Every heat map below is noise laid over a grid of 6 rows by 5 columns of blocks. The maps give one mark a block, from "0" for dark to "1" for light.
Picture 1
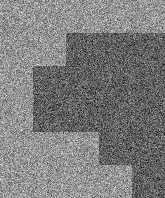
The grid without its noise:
11111
11000
10000
10000
11100
11110
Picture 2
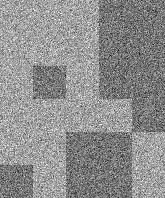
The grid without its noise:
11100
11100
10100
11110
11001
01001
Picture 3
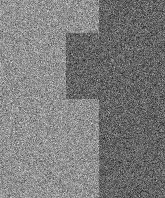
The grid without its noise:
11100
11000
11000
11100
11100
11100
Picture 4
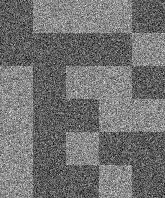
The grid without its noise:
01110
00001
10110
10011
10100
10010
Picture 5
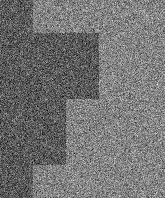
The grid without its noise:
01111
00011
00011
00111
00111
01111
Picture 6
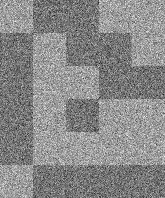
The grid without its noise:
10011
01001
01100
01011
01111
10000
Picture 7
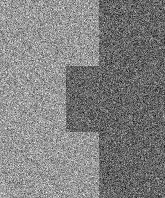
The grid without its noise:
11100
11100
11000
11000
11100
11100
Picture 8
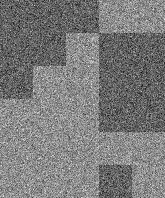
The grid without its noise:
00011
00100
01100
11100
11111
11101
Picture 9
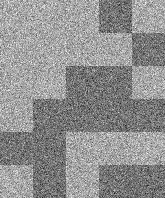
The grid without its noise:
11101
11110
11001
10000
00111
10100
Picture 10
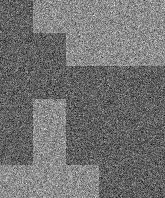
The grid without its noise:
01111
00111
00000
01000
01000
11100
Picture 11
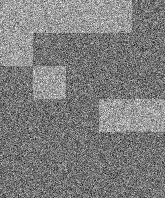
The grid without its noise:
11110
10000
01000
00011
00000
00000
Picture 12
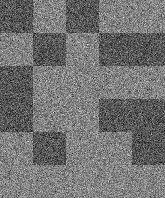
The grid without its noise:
01011
10100
01111
01100
10110
11111
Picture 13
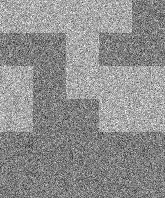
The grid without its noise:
11110
00100
10111
10011
00000
00000
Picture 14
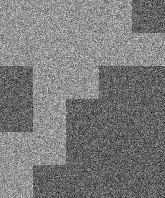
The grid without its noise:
11110
11111
01100
01000
11000
10000
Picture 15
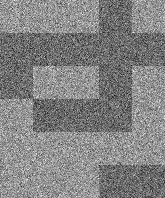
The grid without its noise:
11101
00000
01101
10001
11111
11100
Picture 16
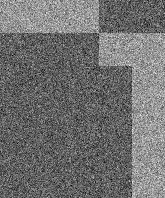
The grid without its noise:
11100
00011
00001
00001
00001
00001
